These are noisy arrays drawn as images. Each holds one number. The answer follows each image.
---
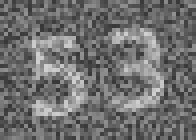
53
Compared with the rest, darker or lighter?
lighter
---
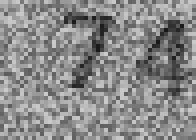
74
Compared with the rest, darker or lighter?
darker
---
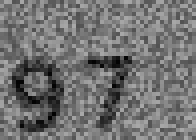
97
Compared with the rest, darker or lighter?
darker
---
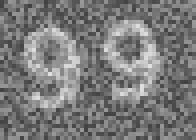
99
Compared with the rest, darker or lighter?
lighter
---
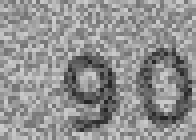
90
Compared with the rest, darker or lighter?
darker
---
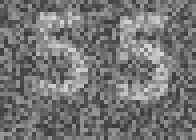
55
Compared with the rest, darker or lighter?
lighter
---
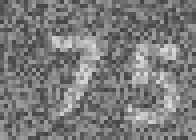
75
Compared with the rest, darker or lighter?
lighter
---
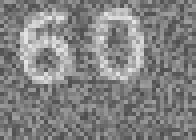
60
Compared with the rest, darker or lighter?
lighter
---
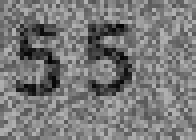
55
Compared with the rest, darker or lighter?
darker
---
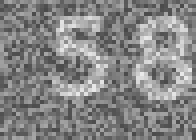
58
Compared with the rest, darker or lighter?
lighter
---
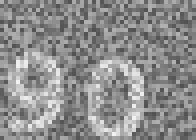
90
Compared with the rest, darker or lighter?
lighter
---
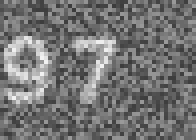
97
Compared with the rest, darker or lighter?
lighter
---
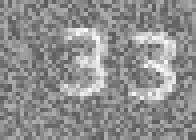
33
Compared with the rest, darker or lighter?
lighter
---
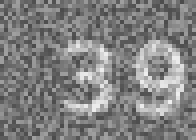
39
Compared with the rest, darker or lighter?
lighter
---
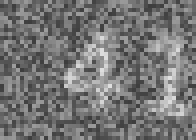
41
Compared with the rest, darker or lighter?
lighter
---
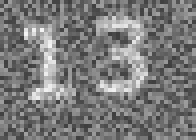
13
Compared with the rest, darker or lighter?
lighter
